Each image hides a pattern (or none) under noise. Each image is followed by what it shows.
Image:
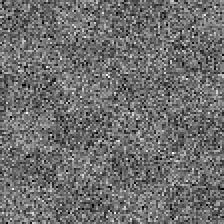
a checkerboard
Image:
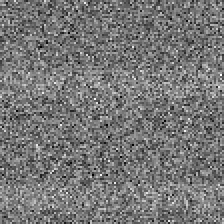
bands of rows
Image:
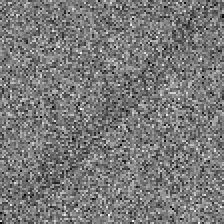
a diagonal band
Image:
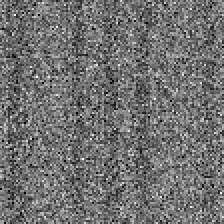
bands of columns
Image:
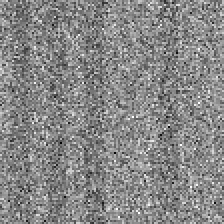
bands of columns
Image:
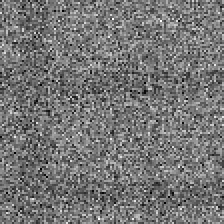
bands of rows crossing bands of columns
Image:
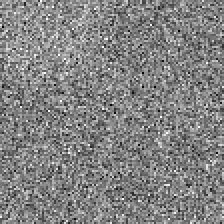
one block
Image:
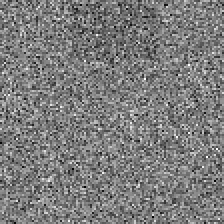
one block
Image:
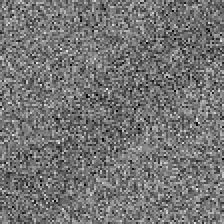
a diagonal band
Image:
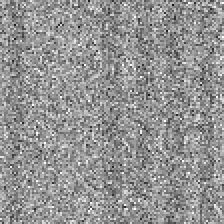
bands of columns
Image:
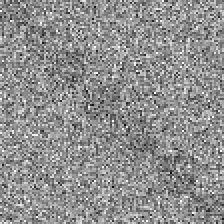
blocks along the diagonal
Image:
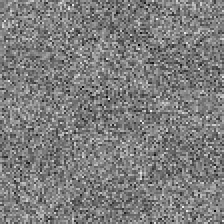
a checkerboard
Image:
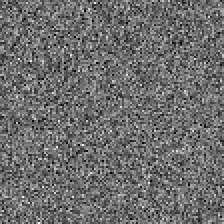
only noise
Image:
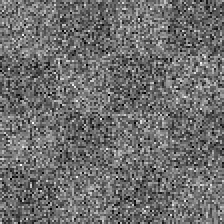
a checkerboard
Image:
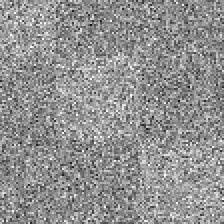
blocks along the diagonal
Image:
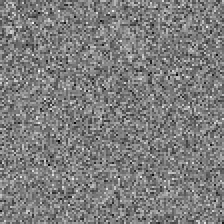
only noise
